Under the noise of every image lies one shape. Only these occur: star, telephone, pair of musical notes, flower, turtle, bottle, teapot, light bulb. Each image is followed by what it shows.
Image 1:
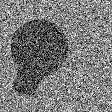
light bulb
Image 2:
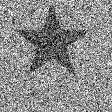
star
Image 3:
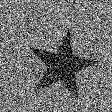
star
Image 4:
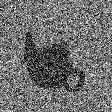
teapot
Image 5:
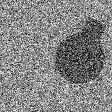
light bulb
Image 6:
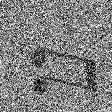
pair of musical notes
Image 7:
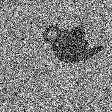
teapot
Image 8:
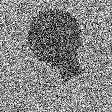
light bulb
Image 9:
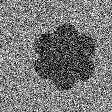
flower
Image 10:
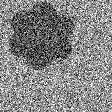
flower
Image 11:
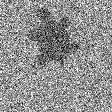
turtle
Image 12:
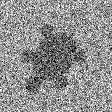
turtle
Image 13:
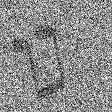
pair of musical notes
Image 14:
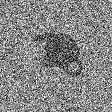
teapot
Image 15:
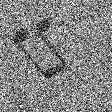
pair of musical notes
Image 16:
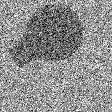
light bulb
